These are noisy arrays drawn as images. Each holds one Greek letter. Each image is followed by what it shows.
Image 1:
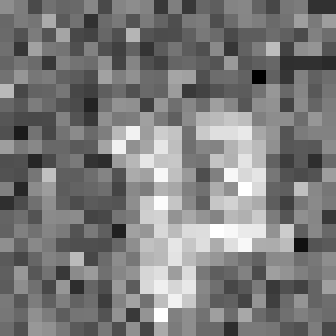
mu
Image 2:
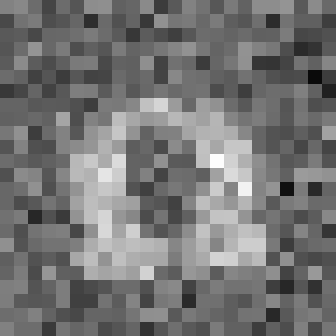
omega
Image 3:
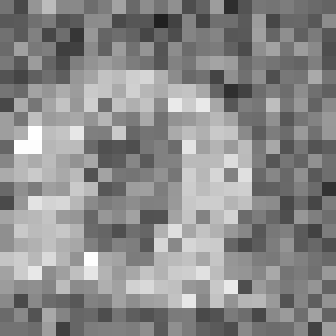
omega
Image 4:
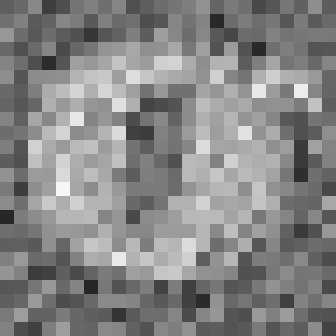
sigma
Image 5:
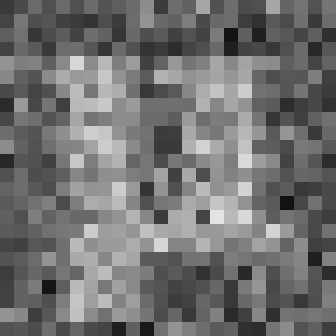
mu
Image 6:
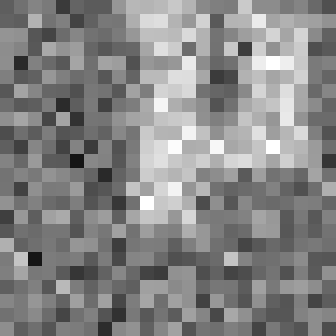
mu
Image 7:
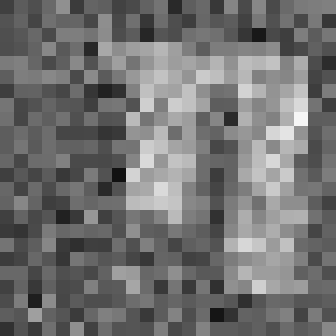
eta
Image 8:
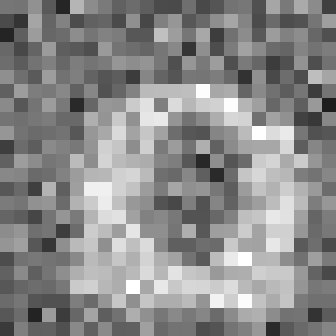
omega
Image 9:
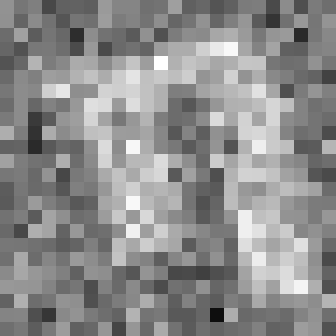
eta
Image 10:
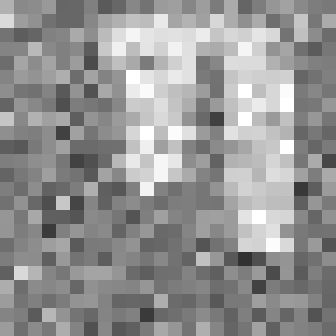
eta
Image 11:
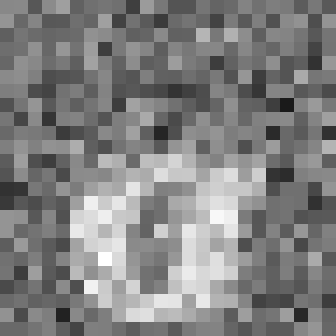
sigma
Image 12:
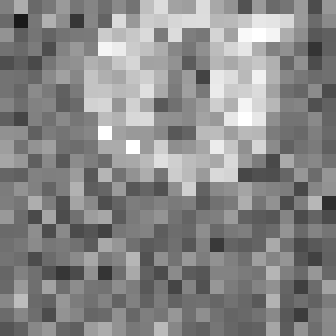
sigma
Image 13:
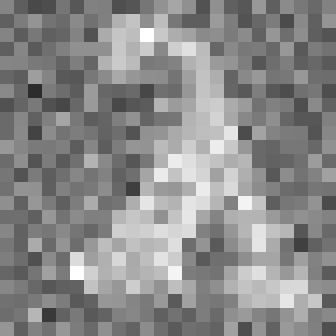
lambda
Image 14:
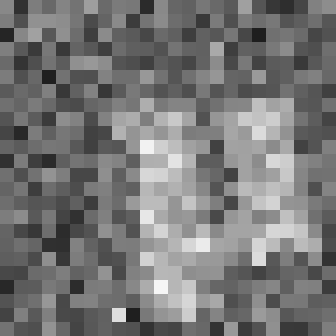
mu
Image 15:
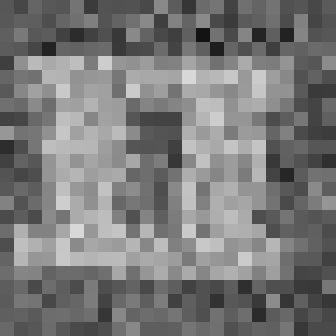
pi
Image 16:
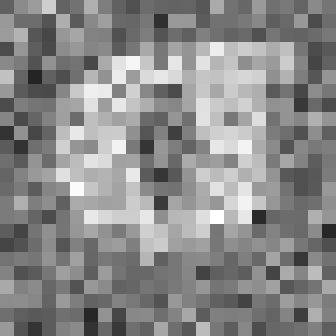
sigma
